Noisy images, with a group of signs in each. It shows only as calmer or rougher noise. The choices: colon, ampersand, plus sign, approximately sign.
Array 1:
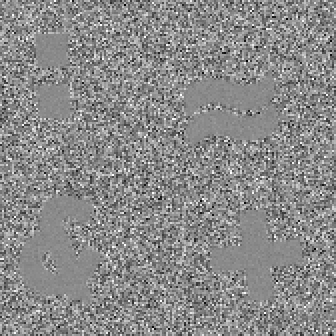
top left: colon; top right: approximately sign; bottom left: ampersand; bottom right: plus sign
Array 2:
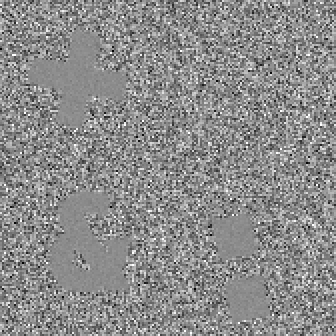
top left: plus sign; bottom left: ampersand; bottom right: colon
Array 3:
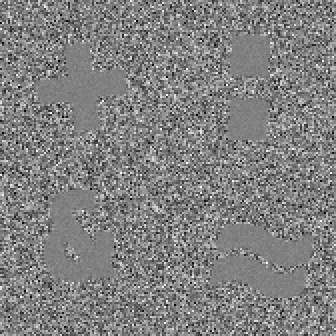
top left: plus sign; top right: colon; bottom left: ampersand; bottom right: approximately sign
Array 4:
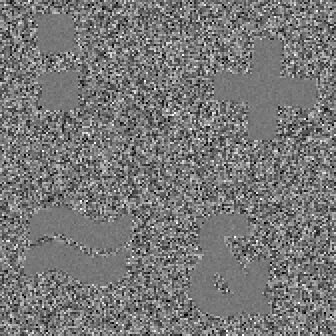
top left: colon; top right: plus sign; bottom left: approximately sign; bottom right: ampersand
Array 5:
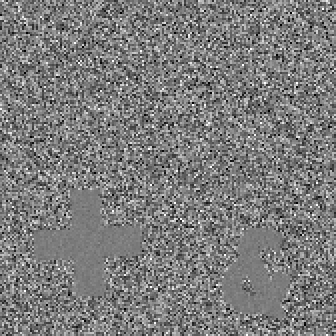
bottom left: plus sign; bottom right: ampersand
